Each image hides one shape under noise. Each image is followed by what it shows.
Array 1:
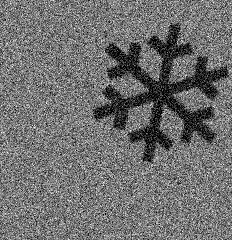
snowflake
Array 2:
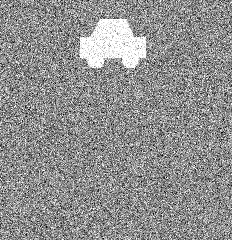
car
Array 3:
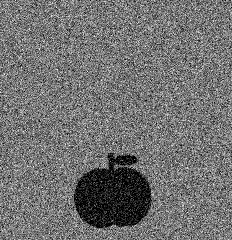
apple
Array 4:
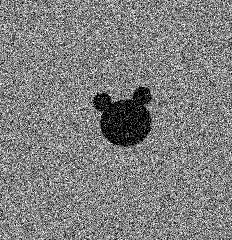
bear's head
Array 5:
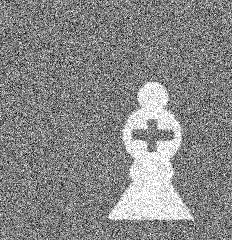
chess bishop
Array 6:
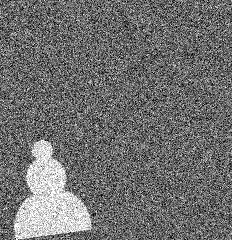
chess pawn
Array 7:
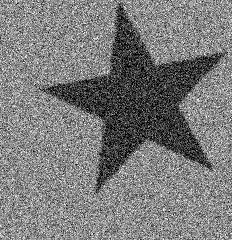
star
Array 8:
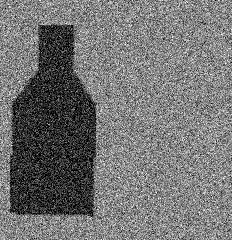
bottle
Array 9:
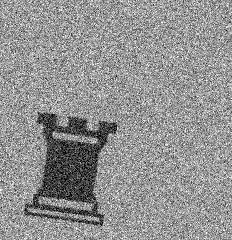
chess rook
